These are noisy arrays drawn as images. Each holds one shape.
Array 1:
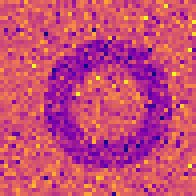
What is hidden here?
dark ring
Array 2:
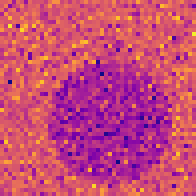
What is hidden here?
dark disc
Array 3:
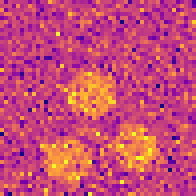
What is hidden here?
light three dots
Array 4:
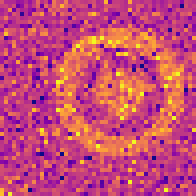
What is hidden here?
light bullseye
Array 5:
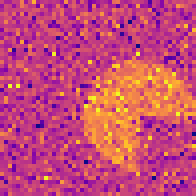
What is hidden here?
light disc with a wedge cut out
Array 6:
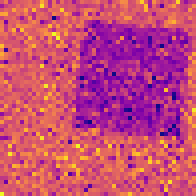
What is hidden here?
dark square
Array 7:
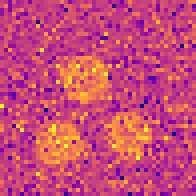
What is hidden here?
light three dots
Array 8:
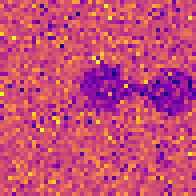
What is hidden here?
dark dumbbell
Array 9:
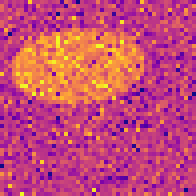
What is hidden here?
light ellipse
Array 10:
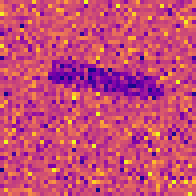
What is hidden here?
dark bar
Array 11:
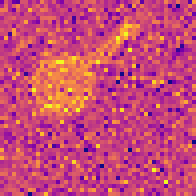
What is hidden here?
light lollipop
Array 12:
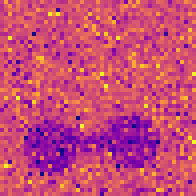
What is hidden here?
dark dumbbell
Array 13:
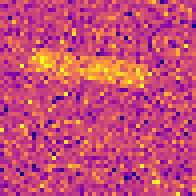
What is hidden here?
light bar
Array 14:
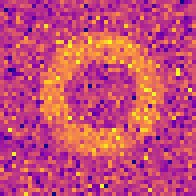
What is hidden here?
light ring
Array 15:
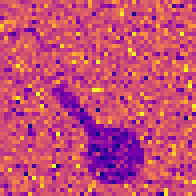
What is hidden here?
dark lollipop
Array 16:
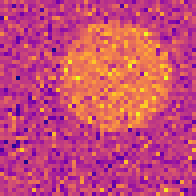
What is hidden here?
light disc
